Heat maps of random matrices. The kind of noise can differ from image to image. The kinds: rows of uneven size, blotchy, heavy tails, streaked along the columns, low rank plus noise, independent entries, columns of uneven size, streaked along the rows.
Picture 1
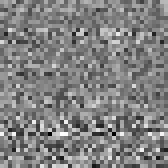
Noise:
rows of uneven size
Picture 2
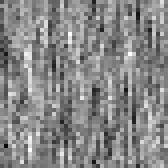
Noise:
streaked along the columns
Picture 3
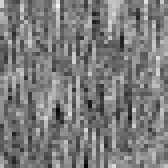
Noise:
streaked along the columns
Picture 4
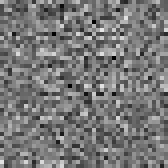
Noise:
low rank plus noise
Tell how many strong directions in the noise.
two
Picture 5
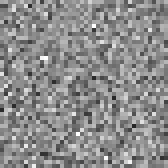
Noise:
independent entries
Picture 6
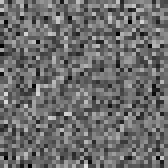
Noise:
low rank plus noise
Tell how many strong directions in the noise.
five to eight
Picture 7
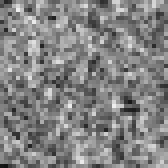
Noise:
blotchy
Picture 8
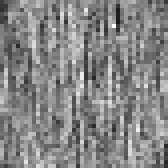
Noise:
streaked along the columns
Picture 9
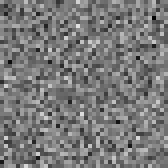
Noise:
independent entries
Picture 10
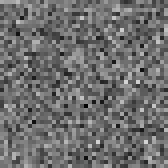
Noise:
independent entries
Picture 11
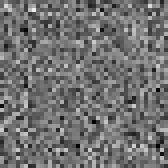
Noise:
low rank plus noise
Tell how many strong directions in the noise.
five to eight
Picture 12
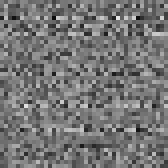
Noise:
rows of uneven size
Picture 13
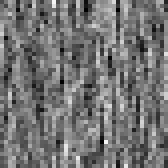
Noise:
streaked along the columns
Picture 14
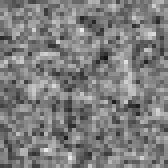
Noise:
blotchy
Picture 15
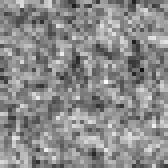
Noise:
blotchy
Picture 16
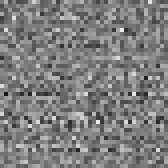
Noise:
rows of uneven size
